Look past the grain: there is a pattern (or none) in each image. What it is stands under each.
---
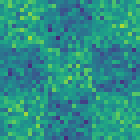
a checkerboard
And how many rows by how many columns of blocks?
3 by 3
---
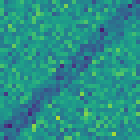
a diagonal band
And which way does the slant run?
bottom left to top right
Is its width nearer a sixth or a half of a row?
a sixth
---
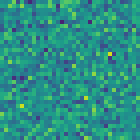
only noise
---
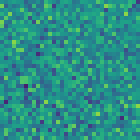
only noise
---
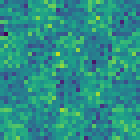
a checkerboard
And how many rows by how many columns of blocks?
4 by 5
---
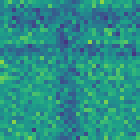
bands of rows crossing bands of columns
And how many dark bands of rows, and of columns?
2 and 1
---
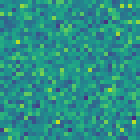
only noise
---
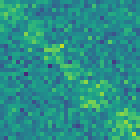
blocks along the diagonal
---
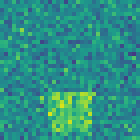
one block
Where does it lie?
bottom middle
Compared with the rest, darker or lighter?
lighter
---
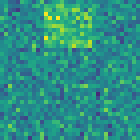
one block
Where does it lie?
top middle
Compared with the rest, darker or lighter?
lighter
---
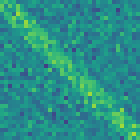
a diagonal band
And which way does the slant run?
top left to bottom right
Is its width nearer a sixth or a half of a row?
a sixth
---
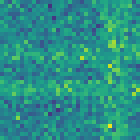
bands of rows crossing bands of columns
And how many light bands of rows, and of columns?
2 and 1
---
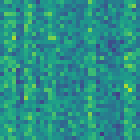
bands of columns
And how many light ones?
5
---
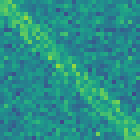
a diagonal band
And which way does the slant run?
top left to bottom right
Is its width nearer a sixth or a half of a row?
a sixth
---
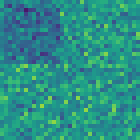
one block
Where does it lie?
top left
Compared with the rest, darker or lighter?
darker
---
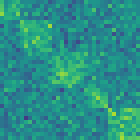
blocks along the diagonal
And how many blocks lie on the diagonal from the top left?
5
